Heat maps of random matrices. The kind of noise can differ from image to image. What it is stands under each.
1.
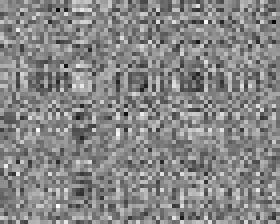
low rank plus noise
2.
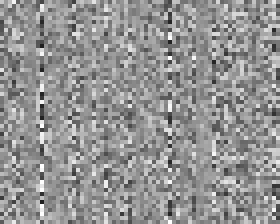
columns of uneven size
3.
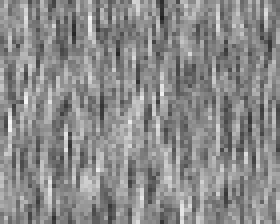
streaked along the columns
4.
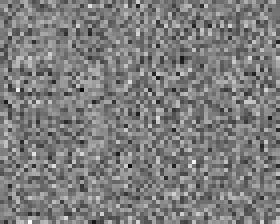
low rank plus noise
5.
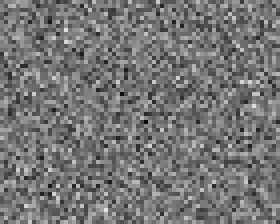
independent entries
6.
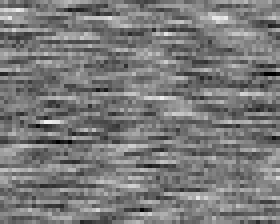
streaked along the rows
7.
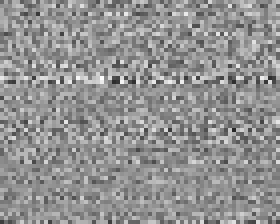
rows of uneven size
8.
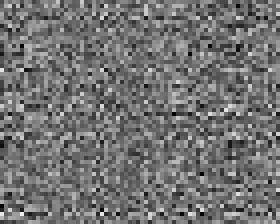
low rank plus noise
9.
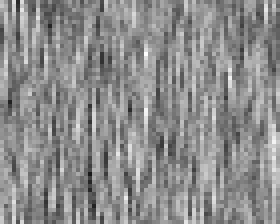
streaked along the columns
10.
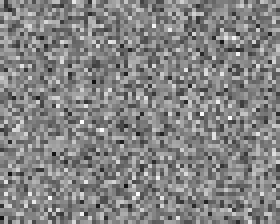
independent entries
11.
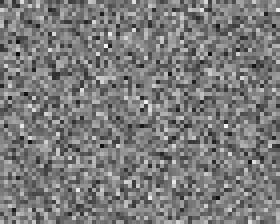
independent entries
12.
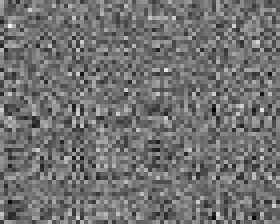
low rank plus noise
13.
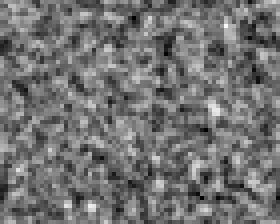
blotchy
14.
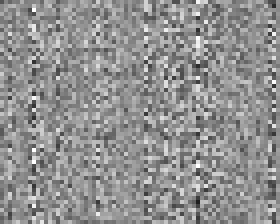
columns of uneven size
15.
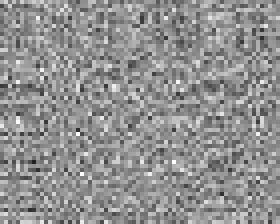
low rank plus noise
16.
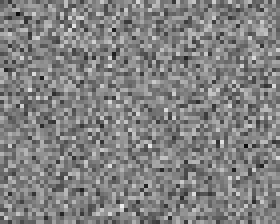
independent entries
